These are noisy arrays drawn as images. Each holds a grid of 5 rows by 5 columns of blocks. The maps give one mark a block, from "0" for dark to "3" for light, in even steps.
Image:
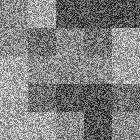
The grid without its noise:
2 3 0 0 0
2 1 2 1 3
3 2 2 2 3
3 1 0 0 1
3 3 2 0 2
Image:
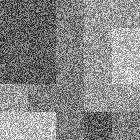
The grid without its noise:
0 0 1 2 2
0 0 1 2 3
0 0 1 2 3
2 1 1 2 2
3 3 1 0 1
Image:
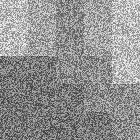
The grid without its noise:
3 2 1 2 3
3 2 1 2 3
0 0 1 1 3
0 0 0 1 1
0 0 0 0 1
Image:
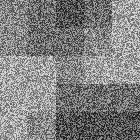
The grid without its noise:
2 1 0 1 3
2 1 1 2 3
3 3 2 3 3
3 3 1 1 1
3 2 0 0 0
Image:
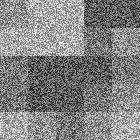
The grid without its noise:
2 3 3 0 0
3 3 3 1 2
1 0 0 0 1
1 0 0 1 2
3 2 1 2 3
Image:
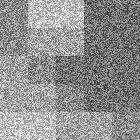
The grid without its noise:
1 3 3 0 0
1 2 2 0 0
2 1 0 0 0
2 2 1 0 0
3 3 2 2 1
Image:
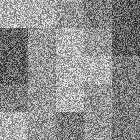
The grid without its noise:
3 3 2 1 0
0 2 3 2 0
0 2 3 3 1
1 2 3 2 1
3 2 1 2 1
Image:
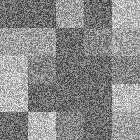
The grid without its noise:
0 0 2 0 3
2 2 0 1 2
3 1 0 0 1
3 0 0 0 3
0 3 1 0 2
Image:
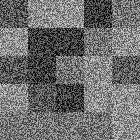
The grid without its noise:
1 3 3 0 2
3 0 0 2 3
1 0 2 3 1
3 1 0 3 3
2 2 2 2 3
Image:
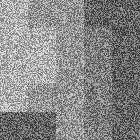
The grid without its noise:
3 2 2 0 0
3 3 2 1 0
3 3 2 1 0
3 2 2 1 0
0 0 2 1 0
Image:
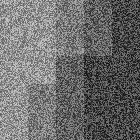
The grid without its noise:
3 3 2 1 0
3 3 2 1 0
3 3 1 0 0
3 2 1 0 0
3 2 1 0 0
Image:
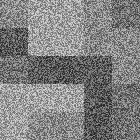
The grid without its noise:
2 3 3 2 1
0 3 3 2 2
1 0 0 0 2
3 3 3 0 1
3 2 2 0 1
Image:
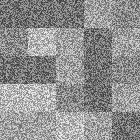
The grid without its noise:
0 0 0 2 1
1 3 2 0 2
0 0 2 0 1
3 3 1 0 2
2 2 3 2 0
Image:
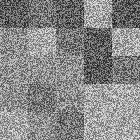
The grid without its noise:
0 1 0 3 0
2 3 1 0 3
2 2 2 0 1
2 1 2 3 3
3 2 1 3 3
